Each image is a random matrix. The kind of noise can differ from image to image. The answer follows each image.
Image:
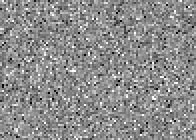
heavy tails
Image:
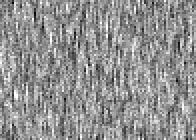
streaked along the columns
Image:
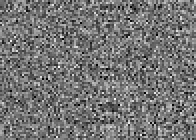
low rank plus noise
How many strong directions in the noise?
one
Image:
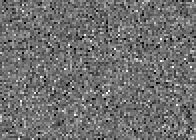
heavy tails
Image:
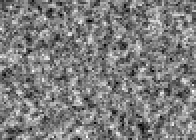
blotchy
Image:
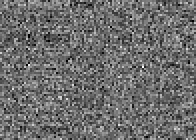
low rank plus noise
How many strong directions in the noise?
one
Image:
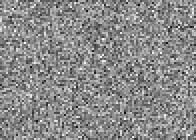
independent entries
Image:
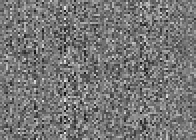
columns of uneven size
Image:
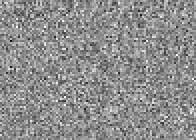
low rank plus noise
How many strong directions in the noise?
five to eight
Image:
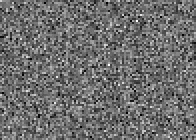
independent entries
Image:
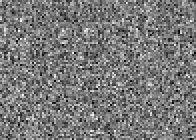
low rank plus noise
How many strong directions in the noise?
one
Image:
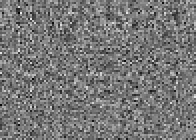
low rank plus noise
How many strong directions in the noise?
five to eight
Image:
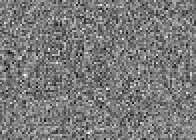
low rank plus noise
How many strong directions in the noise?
five to eight
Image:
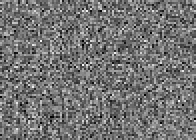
low rank plus noise
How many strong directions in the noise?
two
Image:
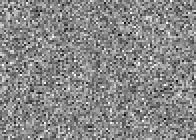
independent entries
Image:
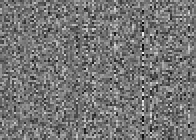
columns of uneven size
